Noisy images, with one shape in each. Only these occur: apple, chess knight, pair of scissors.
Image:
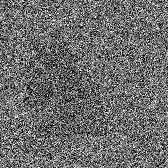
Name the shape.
chess knight
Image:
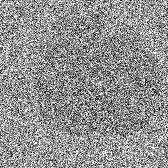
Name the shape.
apple
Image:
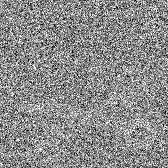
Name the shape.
pair of scissors
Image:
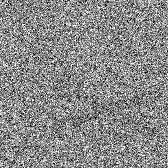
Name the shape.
pair of scissors
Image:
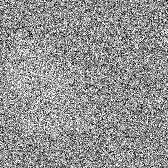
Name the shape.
chess knight
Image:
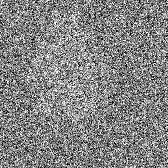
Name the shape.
chess knight
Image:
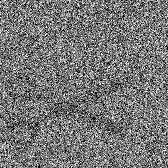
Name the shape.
pair of scissors
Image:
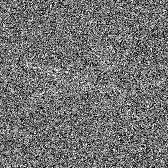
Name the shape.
pair of scissors
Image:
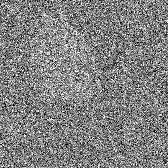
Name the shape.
chess knight
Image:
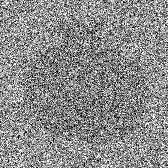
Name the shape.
apple
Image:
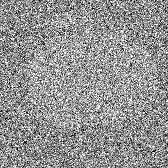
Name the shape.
apple
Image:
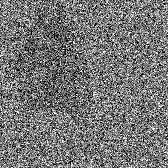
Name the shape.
chess knight
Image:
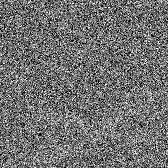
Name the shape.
pair of scissors
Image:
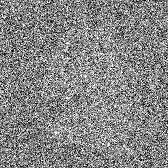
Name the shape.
chess knight
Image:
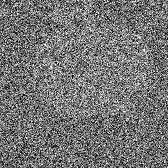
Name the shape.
apple
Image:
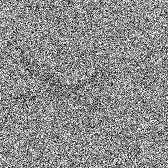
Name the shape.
pair of scissors
